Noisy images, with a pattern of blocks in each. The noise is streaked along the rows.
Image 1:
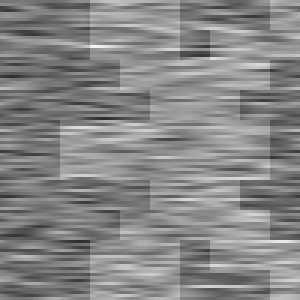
top and bottom mirror each other
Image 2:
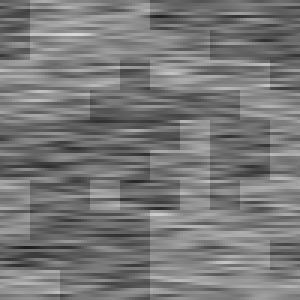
no symmetry
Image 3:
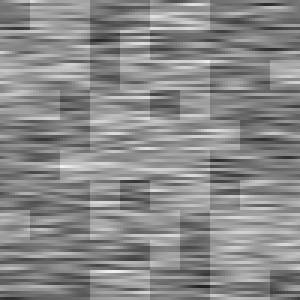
the same after a half turn
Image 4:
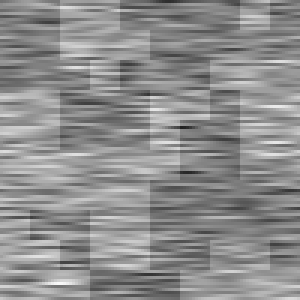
no symmetry
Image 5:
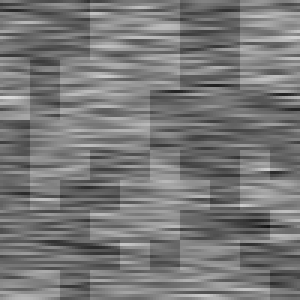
no symmetry
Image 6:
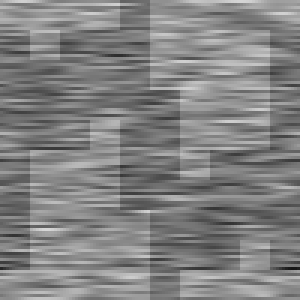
the same after a half turn
